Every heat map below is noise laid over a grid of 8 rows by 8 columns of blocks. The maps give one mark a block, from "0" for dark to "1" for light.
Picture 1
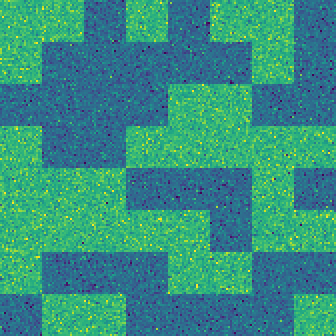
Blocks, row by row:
1 1 0 1 0 1 1 0
1 0 0 0 0 0 1 0
0 0 0 0 1 1 0 0
1 0 0 1 1 1 1 1
1 1 1 0 0 0 1 0
1 1 1 1 1 0 1 1
1 0 0 0 1 1 0 0
0 1 1 0 0 0 0 1
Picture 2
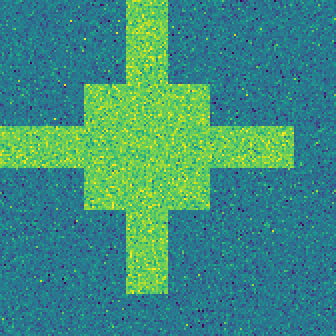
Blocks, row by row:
0 0 0 1 0 0 0 0
0 0 0 1 0 0 0 0
0 0 1 1 1 0 0 0
1 1 1 1 1 1 1 0
0 0 1 1 1 0 0 0
0 0 0 1 0 0 0 0
0 0 0 1 0 0 0 0
0 0 0 0 0 0 0 0
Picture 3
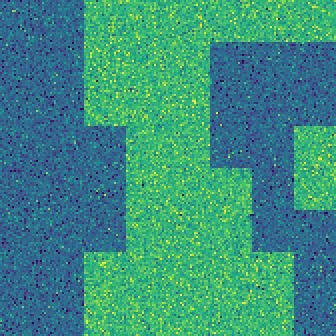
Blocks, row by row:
0 0 1 1 1 1 1 1
0 0 1 1 1 0 0 0
0 0 1 1 1 0 0 0
0 0 0 1 1 0 0 1
0 0 0 1 1 1 0 1
0 0 0 1 1 1 0 0
0 0 1 1 1 1 1 0
0 0 1 1 1 1 1 0
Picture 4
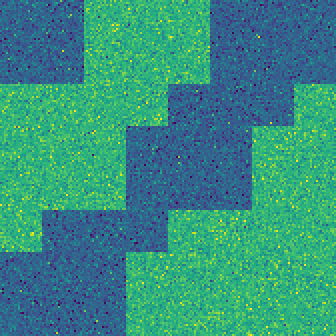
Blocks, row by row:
0 0 1 1 1 0 0 0
0 0 1 1 1 0 0 0
1 1 1 1 0 0 0 1
1 1 1 0 0 0 1 1
1 1 1 0 0 0 1 1
1 0 0 0 1 1 1 1
0 0 0 1 1 1 1 1
0 0 0 1 1 1 1 1
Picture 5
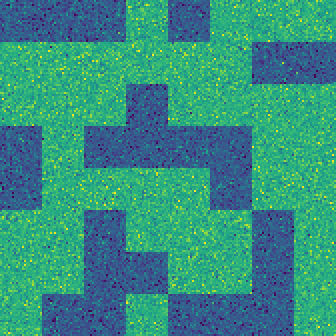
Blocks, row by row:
0 0 0 1 0 1 1 1
1 1 1 1 1 1 0 0
1 1 1 0 1 1 1 1
0 1 0 0 0 0 1 1
0 1 1 1 1 0 1 1
1 1 0 1 1 1 0 1
1 1 0 0 1 1 0 1
1 0 0 1 0 0 0 1
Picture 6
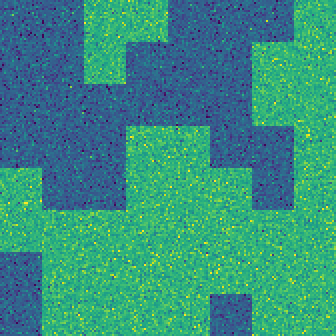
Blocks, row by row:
0 0 1 1 0 0 0 1
0 0 1 0 0 0 1 1
0 0 0 0 0 0 1 1
0 0 0 1 1 0 0 1
1 0 0 1 1 1 0 1
1 1 1 1 1 1 1 1
0 1 1 1 1 1 1 1
0 1 1 1 1 0 1 1
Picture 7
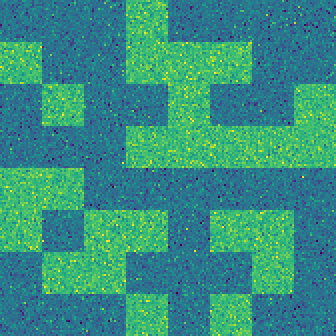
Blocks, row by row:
0 0 0 1 0 0 0 0
1 0 0 1 1 1 0 0
0 1 0 0 1 0 0 1
0 0 0 1 1 1 1 1
1 1 0 0 0 0 0 0
1 0 1 1 0 1 1 0
0 1 1 0 0 0 1 0
0 0 0 1 0 1 0 0
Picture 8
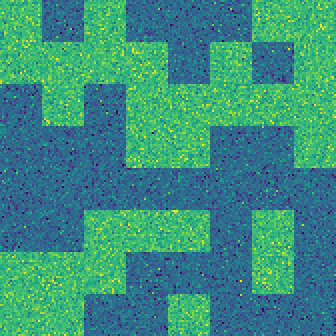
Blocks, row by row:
1 0 1 0 0 0 1 1
1 1 1 1 0 1 0 1
0 1 0 1 1 1 1 1
0 0 0 1 1 0 0 1
0 0 0 0 0 0 0 0
0 0 1 1 1 0 1 0
1 1 1 0 0 0 1 0
1 1 0 0 1 0 0 0
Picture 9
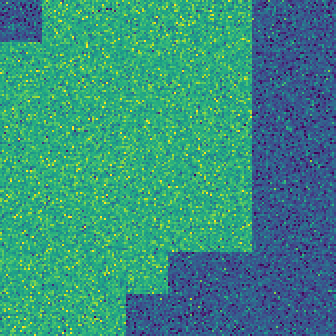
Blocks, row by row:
0 1 1 1 1 1 0 0
1 1 1 1 1 1 0 0
1 1 1 1 1 1 0 0
1 1 1 1 1 1 0 0
1 1 1 1 1 1 0 0
1 1 1 1 1 1 0 0
1 1 1 1 0 0 0 0
1 1 1 0 0 0 0 0
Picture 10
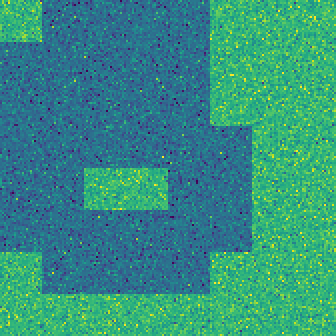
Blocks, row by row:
1 0 0 0 0 1 1 1
0 0 0 0 0 1 1 1
0 0 0 0 0 1 1 1
0 0 0 0 0 0 1 1
0 0 1 1 0 0 1 1
0 0 0 0 0 0 1 1
1 0 0 0 0 1 1 1
1 1 1 1 1 1 1 1
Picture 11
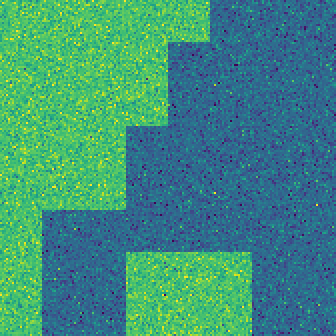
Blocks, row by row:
1 1 1 1 1 0 0 0
1 1 1 1 0 0 0 0
1 1 1 1 0 0 0 0
1 1 1 0 0 0 0 0
1 1 1 0 0 0 0 0
1 0 0 0 0 0 0 0
1 0 0 1 1 1 0 0
1 0 0 1 1 1 0 0
